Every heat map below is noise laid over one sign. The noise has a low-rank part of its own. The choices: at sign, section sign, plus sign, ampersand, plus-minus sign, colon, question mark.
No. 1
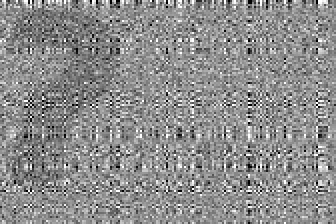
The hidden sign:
question mark
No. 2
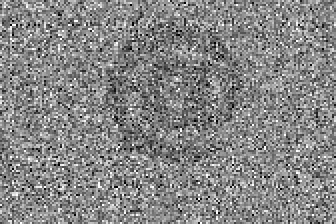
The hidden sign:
at sign
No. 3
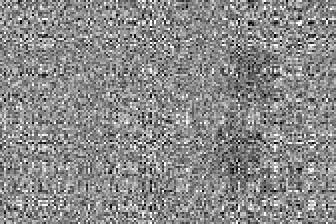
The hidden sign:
colon
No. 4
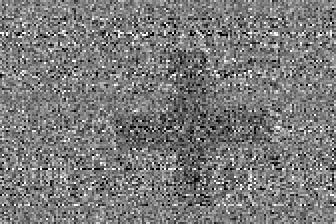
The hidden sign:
plus sign
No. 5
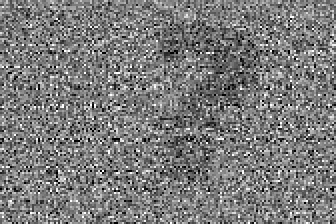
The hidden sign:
question mark
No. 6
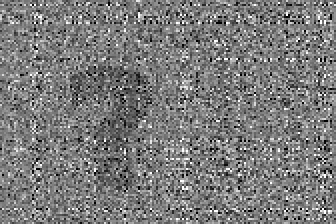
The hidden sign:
question mark
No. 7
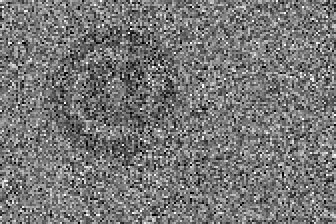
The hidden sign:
at sign
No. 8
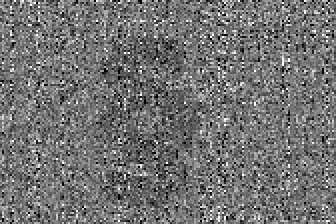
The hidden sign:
section sign
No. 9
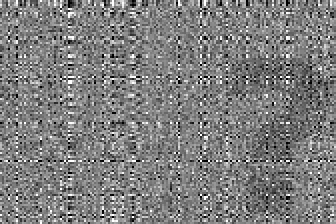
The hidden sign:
question mark
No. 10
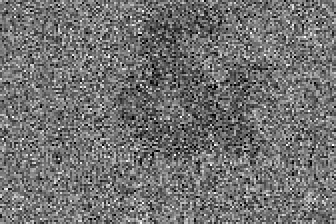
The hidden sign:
ampersand
